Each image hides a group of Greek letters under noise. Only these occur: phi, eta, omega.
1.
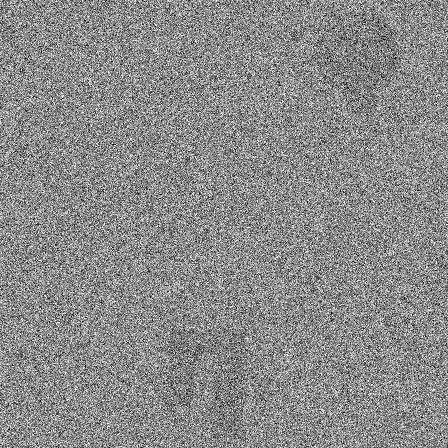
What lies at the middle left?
nothing
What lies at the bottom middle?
eta
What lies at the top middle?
nothing
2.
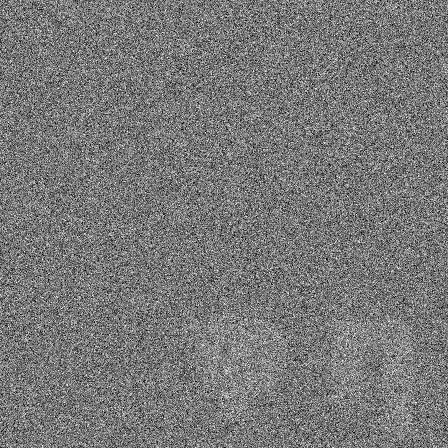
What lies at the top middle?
nothing
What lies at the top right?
nothing
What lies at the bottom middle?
phi
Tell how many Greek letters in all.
2
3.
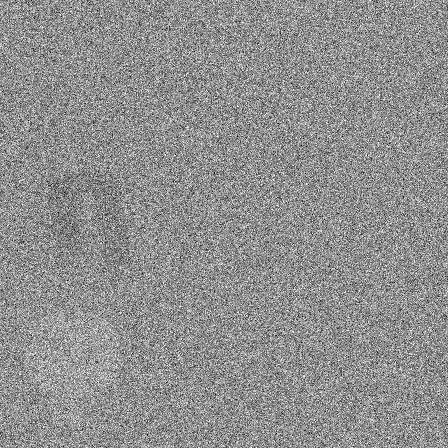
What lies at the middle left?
eta
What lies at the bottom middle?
nothing
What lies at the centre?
nothing
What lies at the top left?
nothing
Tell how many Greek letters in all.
2
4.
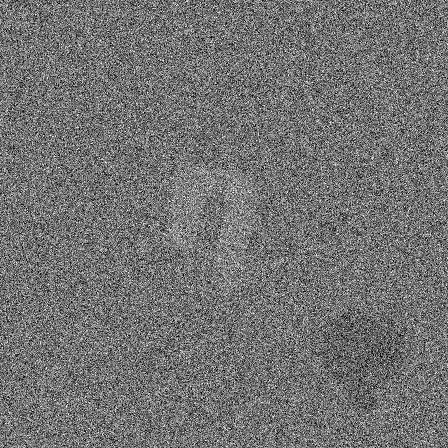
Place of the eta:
centre
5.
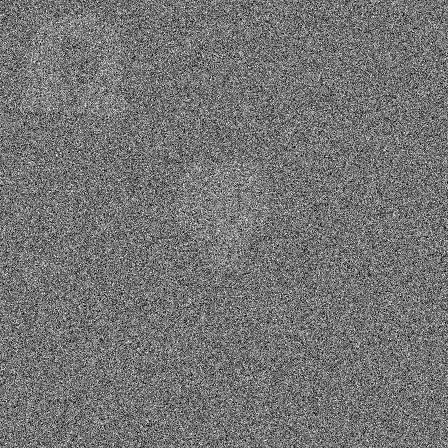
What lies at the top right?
nothing
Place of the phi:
centre
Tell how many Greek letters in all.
2
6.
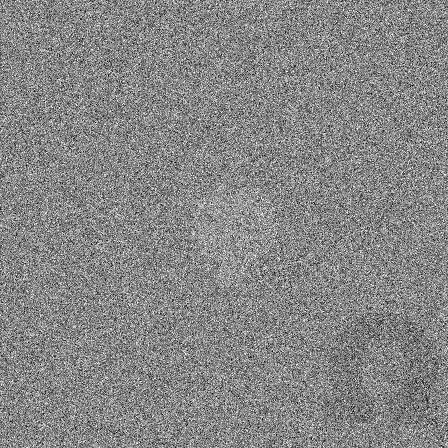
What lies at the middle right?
nothing
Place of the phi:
centre
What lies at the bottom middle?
nothing
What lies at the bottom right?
omega
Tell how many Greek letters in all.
2
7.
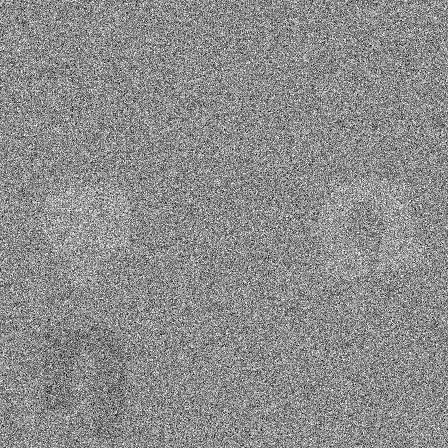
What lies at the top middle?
nothing
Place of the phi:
middle left
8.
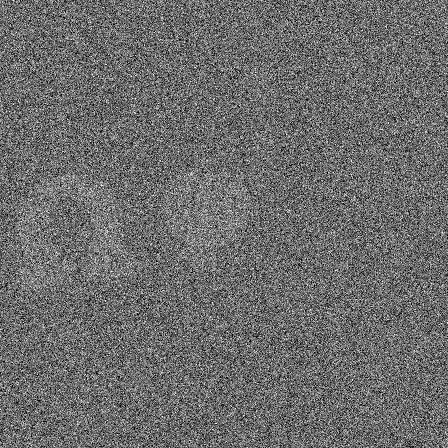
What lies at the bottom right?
nothing
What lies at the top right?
nothing
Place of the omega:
middle left
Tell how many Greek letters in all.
2
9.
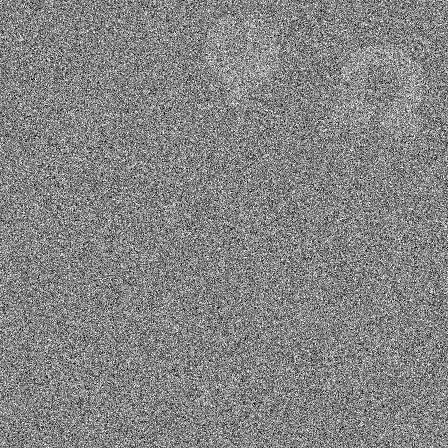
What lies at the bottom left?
nothing
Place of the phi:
top middle
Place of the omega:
top right
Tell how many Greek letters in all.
2
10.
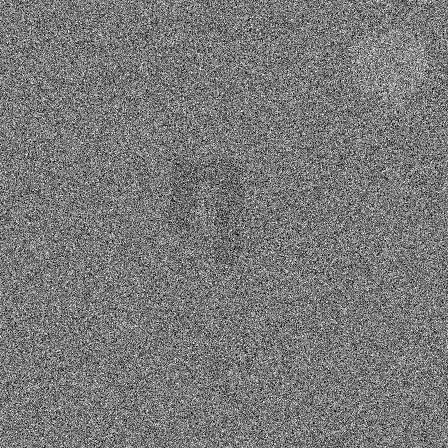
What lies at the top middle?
nothing
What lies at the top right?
phi
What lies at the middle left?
nothing
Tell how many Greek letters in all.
2
